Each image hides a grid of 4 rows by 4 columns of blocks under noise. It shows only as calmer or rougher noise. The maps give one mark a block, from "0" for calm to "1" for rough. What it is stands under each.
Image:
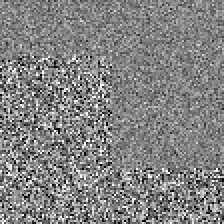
0 0 0 0
1 1 0 0
1 1 0 0
1 1 1 1
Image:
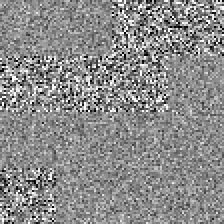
0 0 1 1
1 1 1 0
0 0 0 0
1 0 0 0
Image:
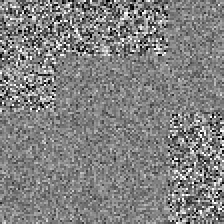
1 1 1 0
1 0 0 0
0 0 0 1
0 0 0 1
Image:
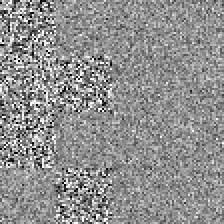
1 0 0 0
1 1 0 0
1 0 0 0
0 1 0 0
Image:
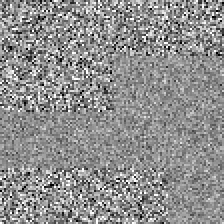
1 1 1 1
1 1 0 0
0 0 0 0
1 1 1 0
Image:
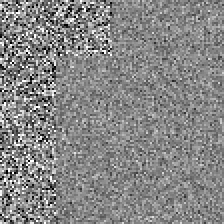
1 1 0 0
1 0 0 0
1 0 0 0
1 0 0 0
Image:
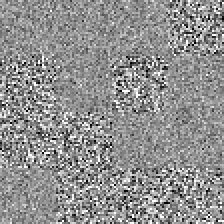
0 0 0 1
1 0 1 0
1 1 0 0
0 1 1 1
